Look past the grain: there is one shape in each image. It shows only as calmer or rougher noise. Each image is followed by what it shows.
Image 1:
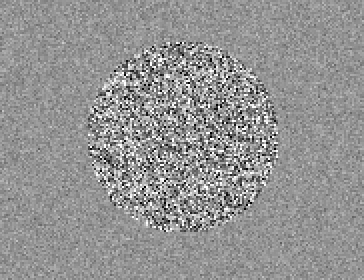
rough disc
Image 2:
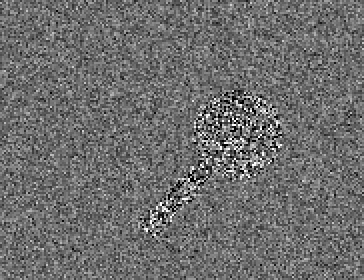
rough lollipop
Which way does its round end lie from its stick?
up and right
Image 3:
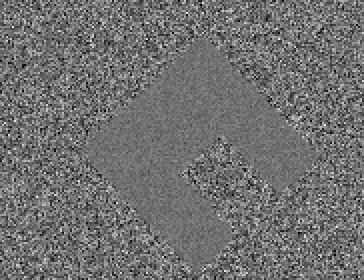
calm square with a notch
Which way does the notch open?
down and right
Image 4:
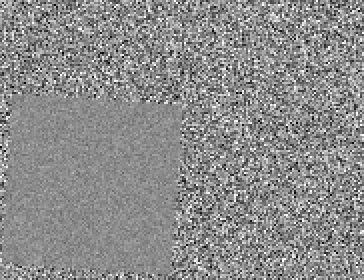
calm square
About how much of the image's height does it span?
two thirds
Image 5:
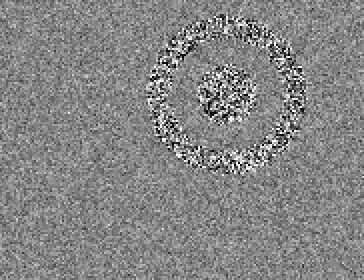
rough bullseye
